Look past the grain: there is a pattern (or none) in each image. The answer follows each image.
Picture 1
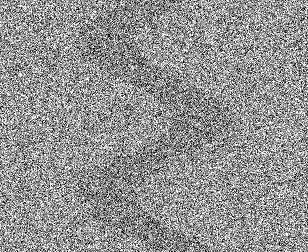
a wavy band
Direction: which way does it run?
top to bottom
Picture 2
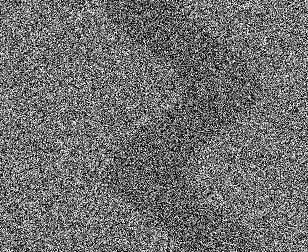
a wavy band
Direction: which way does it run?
top to bottom
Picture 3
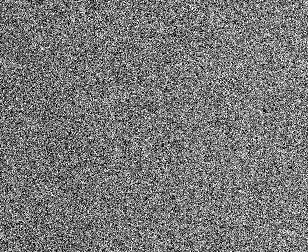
a smooth slope
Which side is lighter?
right
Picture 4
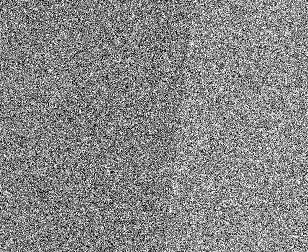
a sharp edge
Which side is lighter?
right
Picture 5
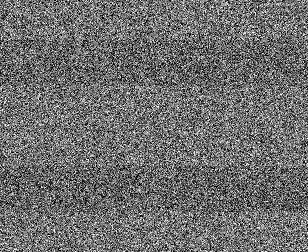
horizontal stripes
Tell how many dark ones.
2
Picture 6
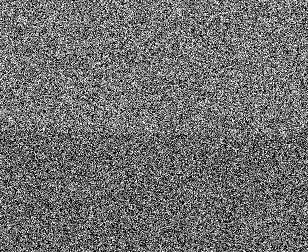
a sharp edge
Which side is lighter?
top
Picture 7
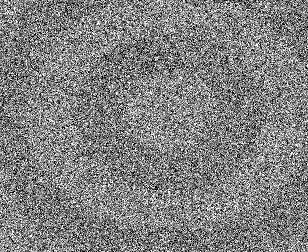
rings round one point
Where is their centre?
centre
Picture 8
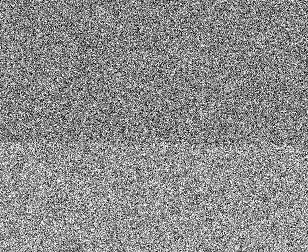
a sharp edge
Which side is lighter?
bottom
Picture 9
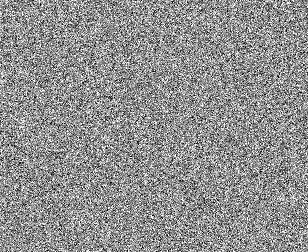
only noise
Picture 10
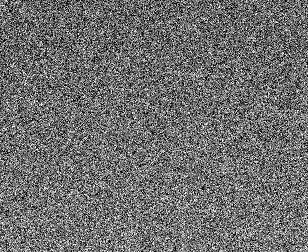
a smooth slope
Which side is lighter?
bottom
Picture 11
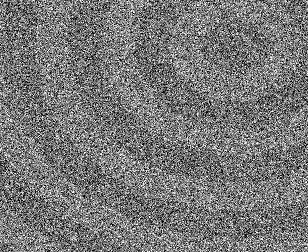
rings round one point
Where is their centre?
top right
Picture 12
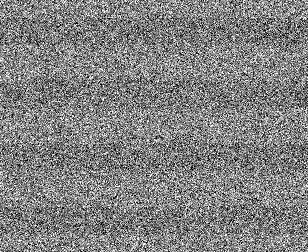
horizontal stripes
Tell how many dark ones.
4
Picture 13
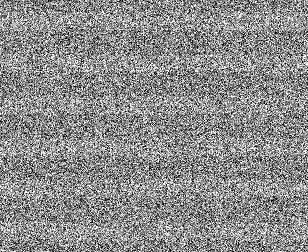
horizontal stripes
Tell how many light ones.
6
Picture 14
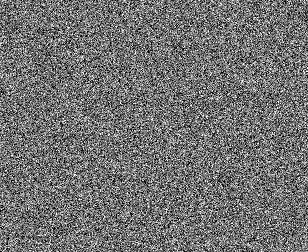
only noise
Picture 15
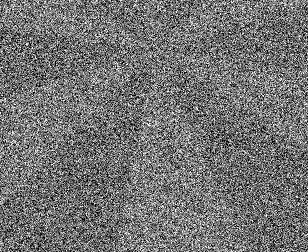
spokes from one point
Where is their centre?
top middle
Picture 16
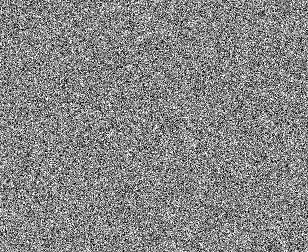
only noise
